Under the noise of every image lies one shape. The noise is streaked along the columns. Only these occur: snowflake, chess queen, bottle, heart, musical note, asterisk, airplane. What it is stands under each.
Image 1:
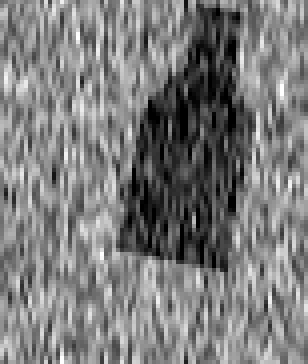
dark bottle
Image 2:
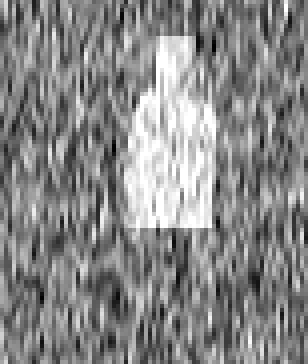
light bottle
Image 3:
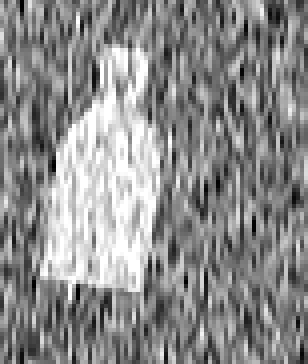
light bottle
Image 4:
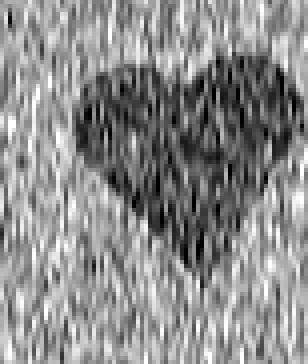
dark heart
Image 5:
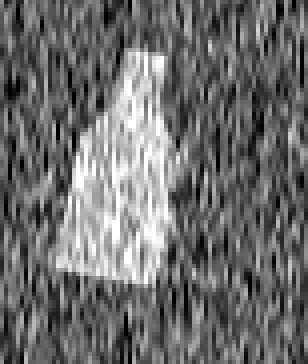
light bottle
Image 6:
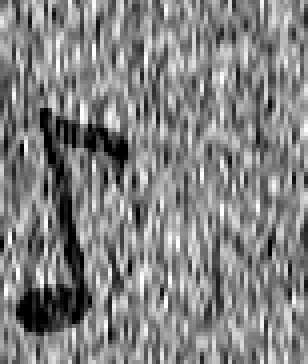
dark musical note
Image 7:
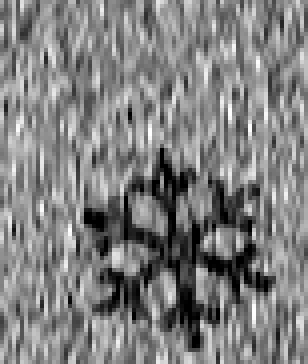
dark snowflake
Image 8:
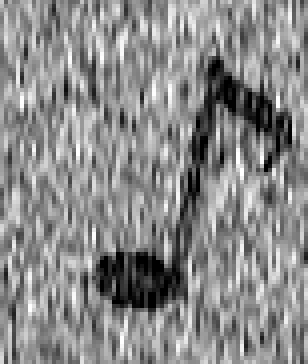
dark musical note
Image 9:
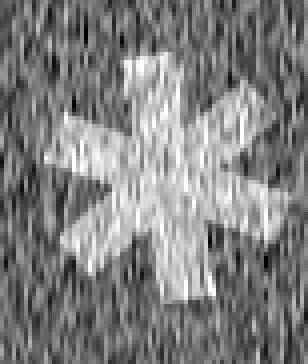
light asterisk
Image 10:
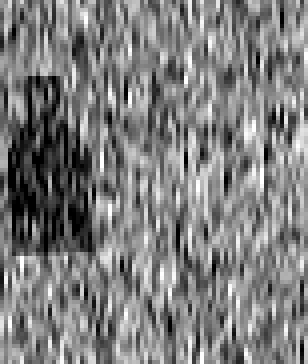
dark bottle
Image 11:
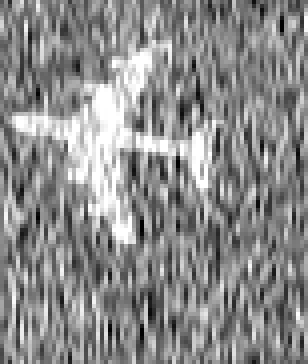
light airplane
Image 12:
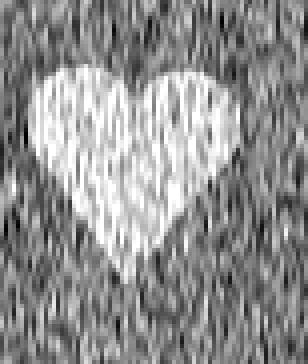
light heart
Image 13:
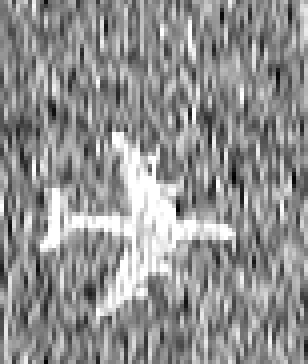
light airplane
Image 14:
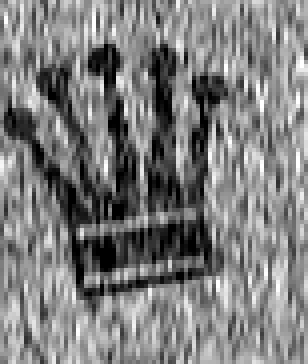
dark chess queen
